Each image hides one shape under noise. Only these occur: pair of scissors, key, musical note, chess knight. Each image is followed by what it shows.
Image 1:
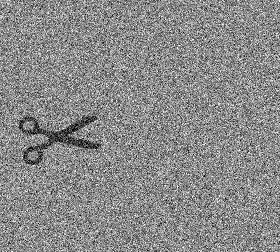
pair of scissors
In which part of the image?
middle left
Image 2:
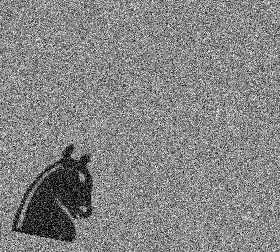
chess knight
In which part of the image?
bottom left
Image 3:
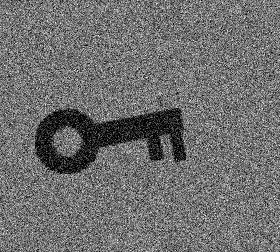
key
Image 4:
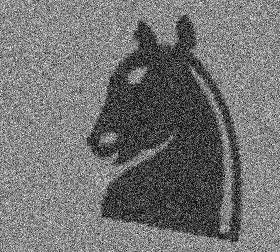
chess knight
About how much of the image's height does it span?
nearly all
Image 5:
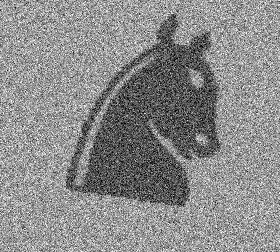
chess knight
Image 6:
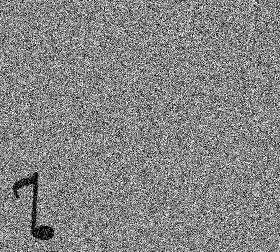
musical note
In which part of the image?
bottom left
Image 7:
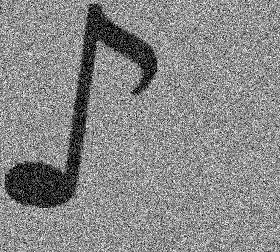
musical note
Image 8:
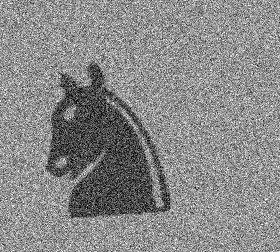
chess knight
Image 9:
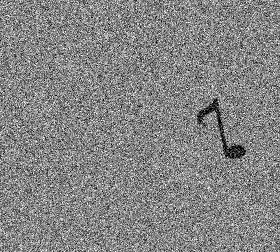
musical note
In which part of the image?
middle right
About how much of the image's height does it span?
a quarter
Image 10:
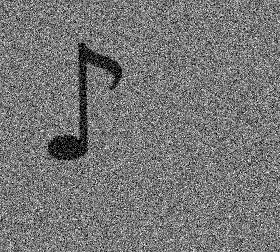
musical note
